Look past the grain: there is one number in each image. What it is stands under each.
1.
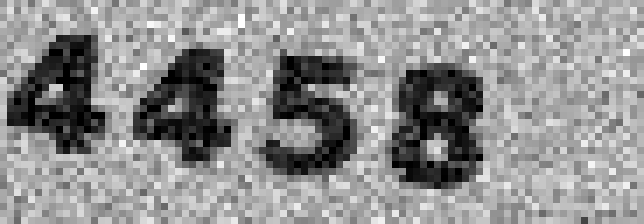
4458
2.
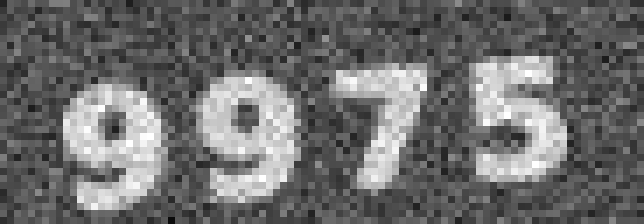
9975
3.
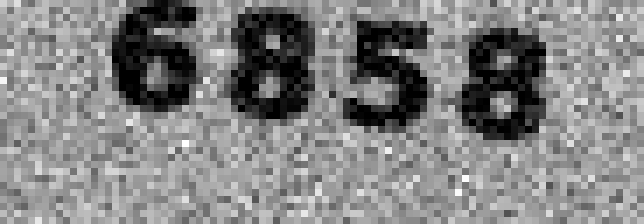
6858
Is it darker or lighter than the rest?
darker
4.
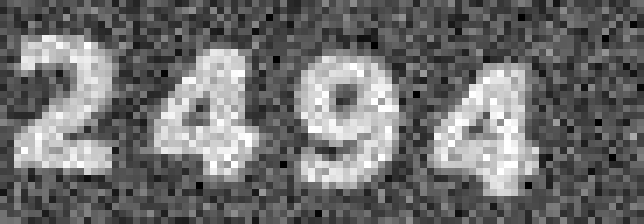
2494
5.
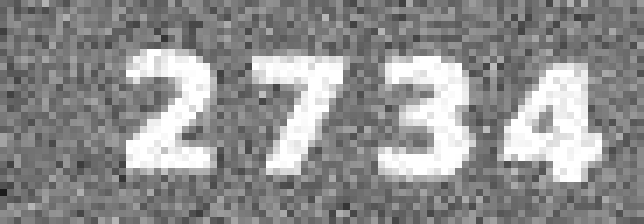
2734
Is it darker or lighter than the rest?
lighter
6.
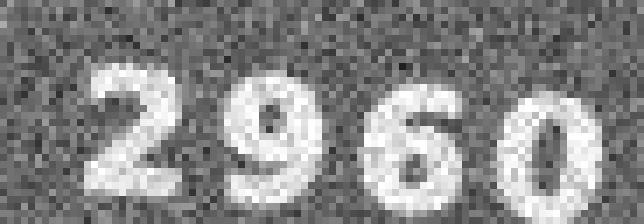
2960
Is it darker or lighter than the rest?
lighter
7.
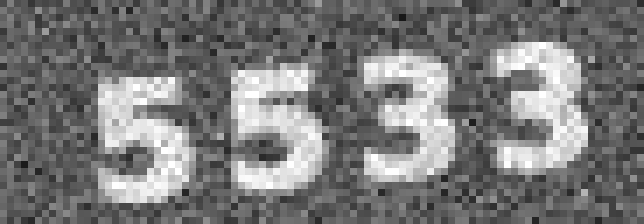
5533
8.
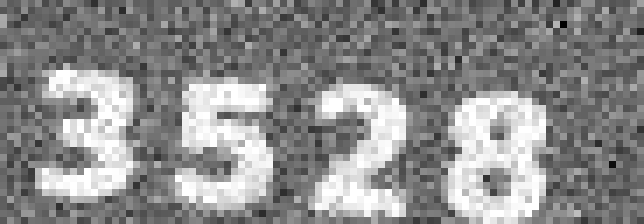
3528
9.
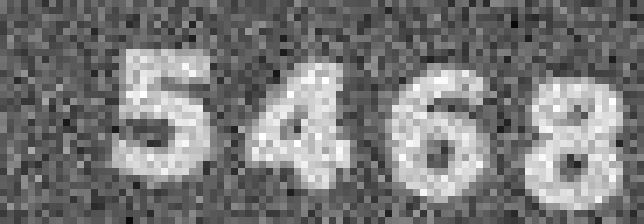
5468
